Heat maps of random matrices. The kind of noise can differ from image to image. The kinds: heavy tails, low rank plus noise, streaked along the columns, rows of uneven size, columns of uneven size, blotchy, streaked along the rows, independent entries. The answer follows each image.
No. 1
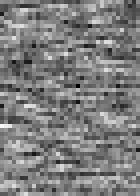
streaked along the rows
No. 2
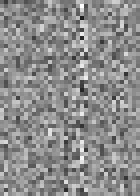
columns of uneven size
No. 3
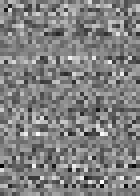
rows of uneven size
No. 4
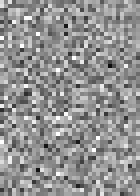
low rank plus noise
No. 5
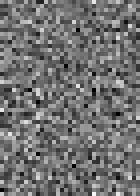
low rank plus noise
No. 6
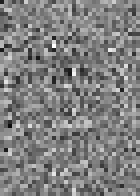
low rank plus noise
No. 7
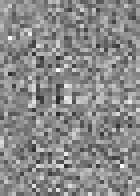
low rank plus noise
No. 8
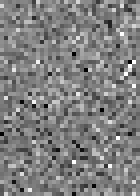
heavy tails
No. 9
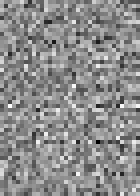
low rank plus noise
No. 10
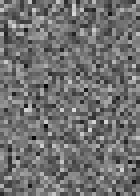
independent entries
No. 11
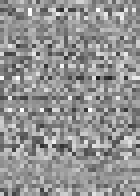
rows of uneven size
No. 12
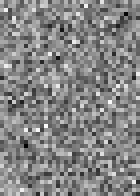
independent entries
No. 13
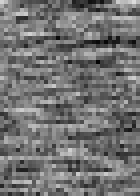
streaked along the rows
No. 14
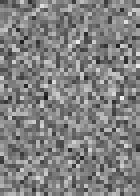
independent entries
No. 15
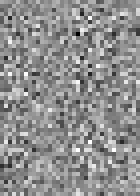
low rank plus noise
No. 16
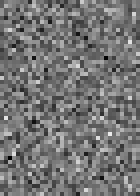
independent entries
